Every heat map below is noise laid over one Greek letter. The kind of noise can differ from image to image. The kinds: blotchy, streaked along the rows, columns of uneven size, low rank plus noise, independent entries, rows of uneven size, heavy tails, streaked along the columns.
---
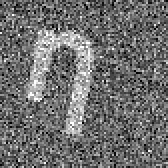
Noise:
independent entries
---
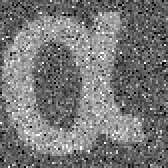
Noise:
heavy tails
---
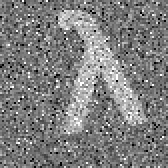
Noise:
heavy tails
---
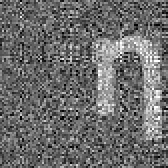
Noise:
low rank plus noise
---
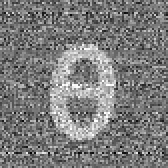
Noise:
rows of uneven size
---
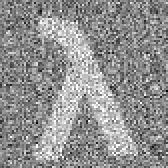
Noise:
low rank plus noise
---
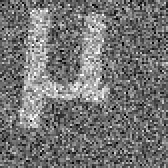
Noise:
independent entries
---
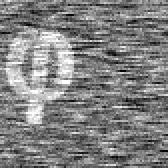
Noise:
streaked along the rows
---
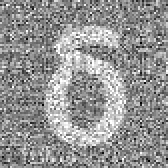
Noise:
low rank plus noise
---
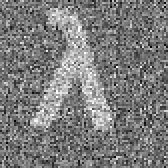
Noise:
low rank plus noise
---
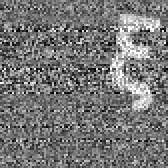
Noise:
rows of uneven size
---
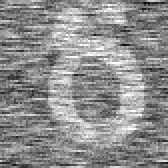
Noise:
streaked along the rows
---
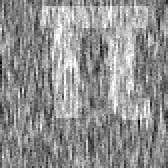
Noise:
streaked along the columns
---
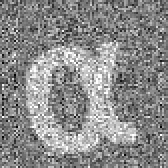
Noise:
low rank plus noise
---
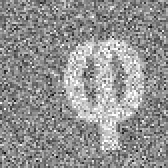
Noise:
independent entries
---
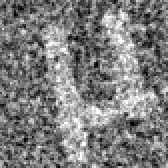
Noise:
blotchy
